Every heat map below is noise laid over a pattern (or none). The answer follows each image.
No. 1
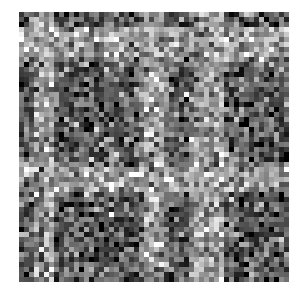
bands of rows crossing bands of columns
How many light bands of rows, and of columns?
2 and 3
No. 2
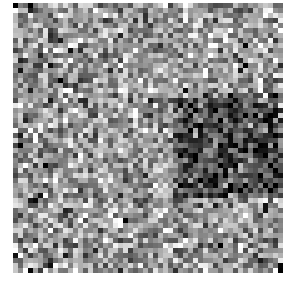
one block
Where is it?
middle right
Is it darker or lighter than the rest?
darker
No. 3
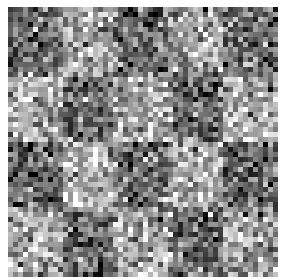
a checkerboard
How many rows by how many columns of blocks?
4 by 5
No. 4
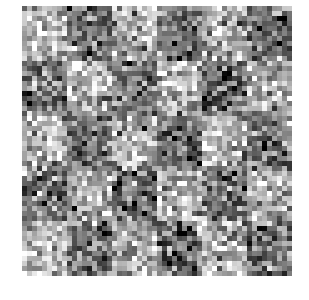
a checkerboard
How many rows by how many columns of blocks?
5 by 6
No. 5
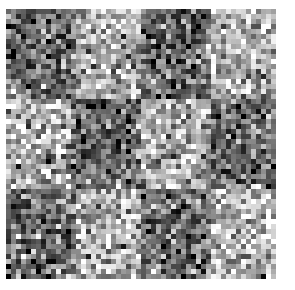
a checkerboard
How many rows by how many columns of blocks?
3 by 4
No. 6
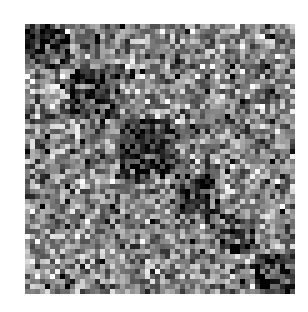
blocks along the diagonal
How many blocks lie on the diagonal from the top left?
6
